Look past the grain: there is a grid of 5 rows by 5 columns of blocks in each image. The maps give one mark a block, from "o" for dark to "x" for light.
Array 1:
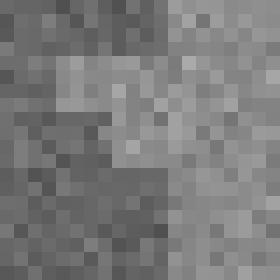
o o o x x
o x x x x
o o x x x
o o o x x
o o o x x
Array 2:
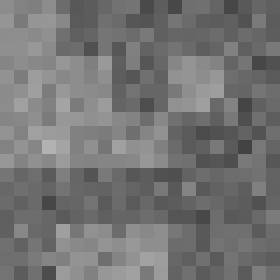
x o o o o
x x o x o
x x x o o
o o o o o
o x x o o
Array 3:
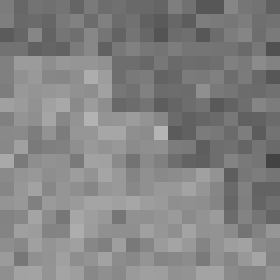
o o o o o
x x o o o
x x x o o
x x x x o
x x x x x
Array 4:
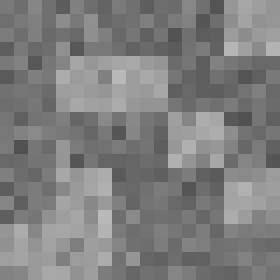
o o o o x
o x x o o
o o o x o
o x o o x
x x o o o
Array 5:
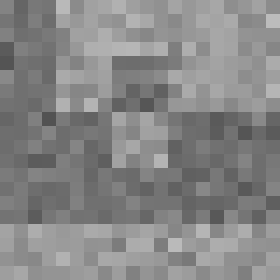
o x x x x
o x o x x
o o x o o
o o o o o
x x x x x
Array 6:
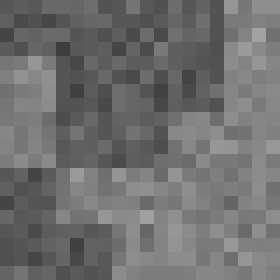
o o o o x
x o o o x
x o o x x
o x x x x
o o x x x
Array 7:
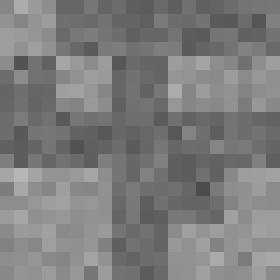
x o o o o
o x o x x
o o o o o
x x o o x
x x o x x
